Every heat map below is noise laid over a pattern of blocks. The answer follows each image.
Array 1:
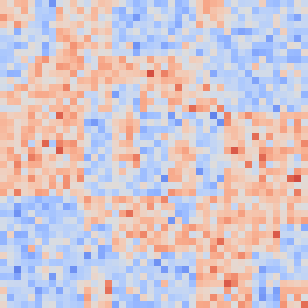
the same after a half turn
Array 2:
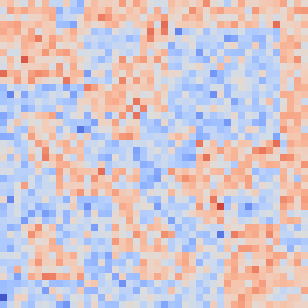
mirrored about the diagonal from the bottom left
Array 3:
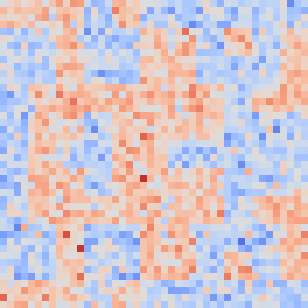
top and bottom mirror each other
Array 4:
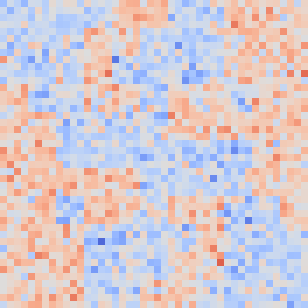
the same after a half turn
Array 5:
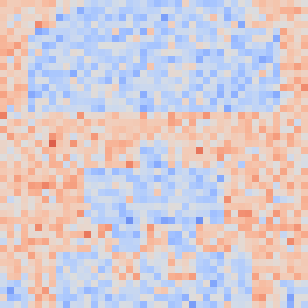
left and right mirror each other
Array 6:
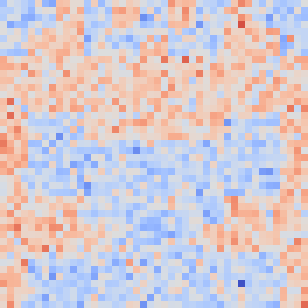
left and right mirror each other
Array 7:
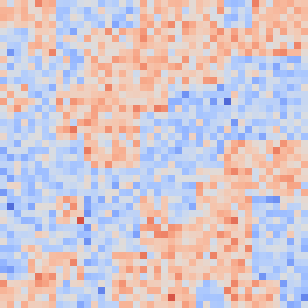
no symmetry
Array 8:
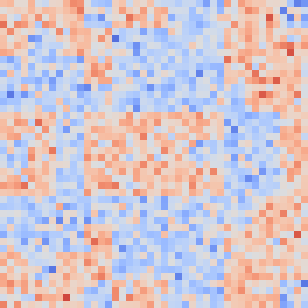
top and bottom mirror each other
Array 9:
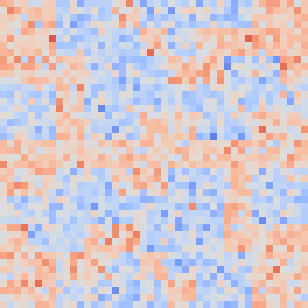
the same after a half turn
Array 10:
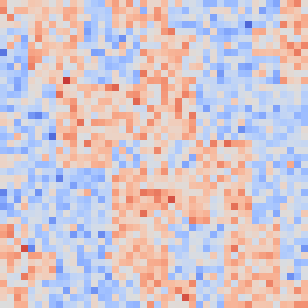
the same after a half turn
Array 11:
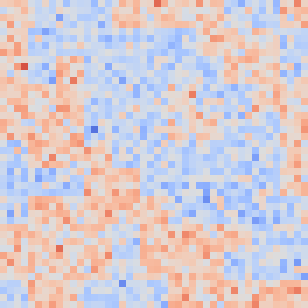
mirrored about the diagonal from the bottom left
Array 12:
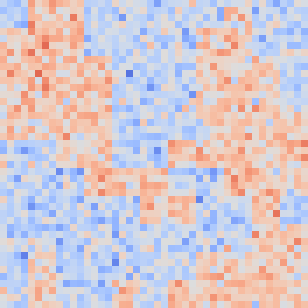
no symmetry
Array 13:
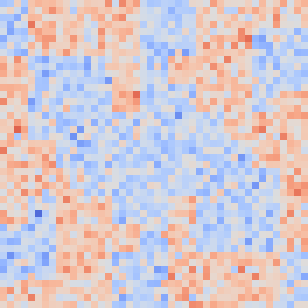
the same after a half turn
